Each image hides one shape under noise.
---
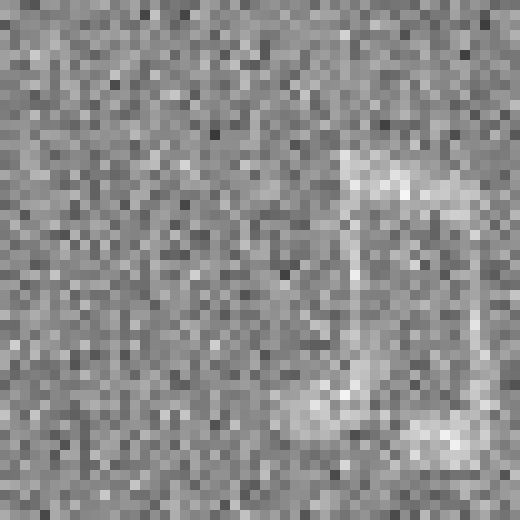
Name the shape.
pair of musical notes
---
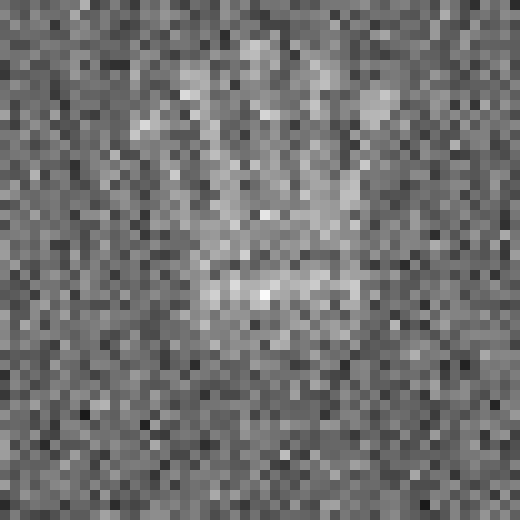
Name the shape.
chess queen
